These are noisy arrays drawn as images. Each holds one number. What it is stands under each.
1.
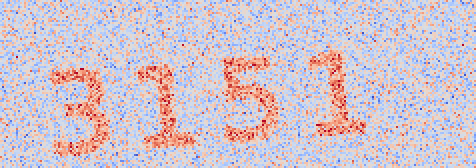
3151
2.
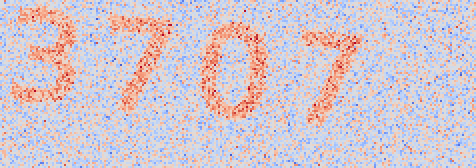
3707
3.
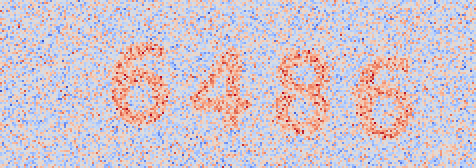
6486
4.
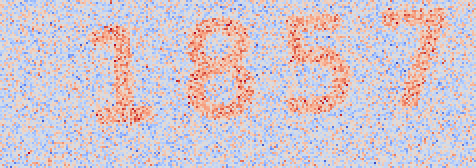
1857
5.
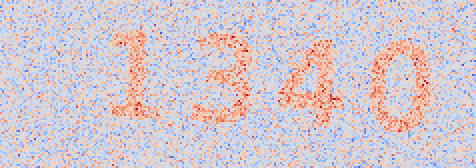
1340
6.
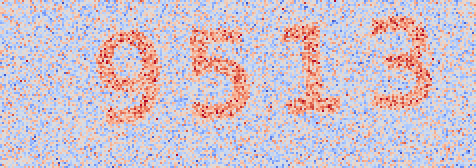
9513
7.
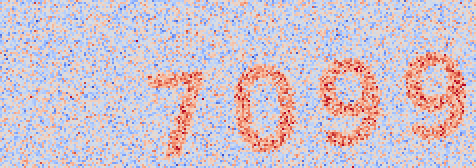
7099
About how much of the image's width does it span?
two thirds
